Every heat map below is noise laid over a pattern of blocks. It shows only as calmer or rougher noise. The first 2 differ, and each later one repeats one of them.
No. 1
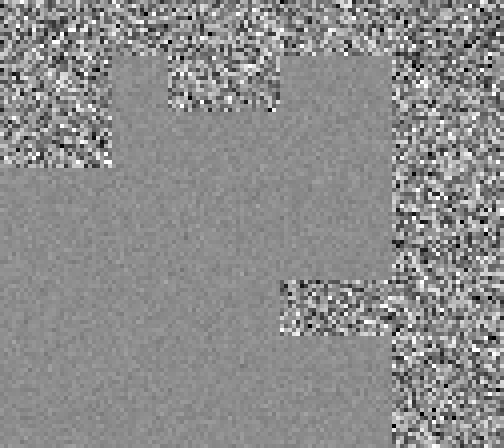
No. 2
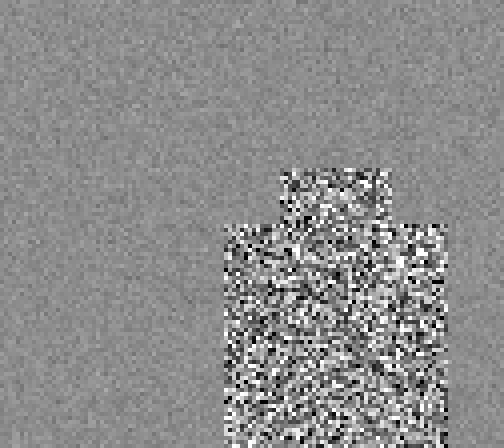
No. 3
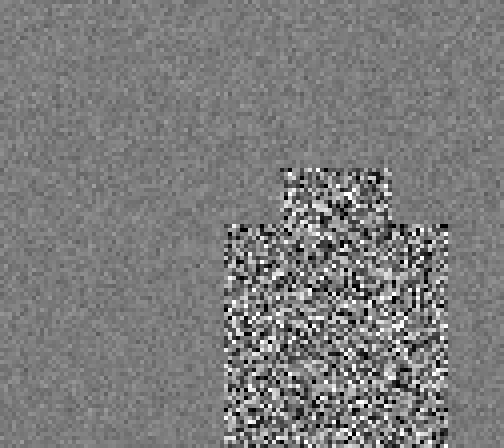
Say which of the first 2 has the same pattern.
2
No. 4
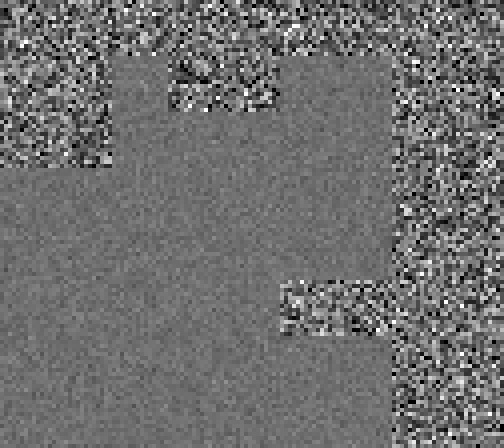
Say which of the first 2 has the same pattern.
1
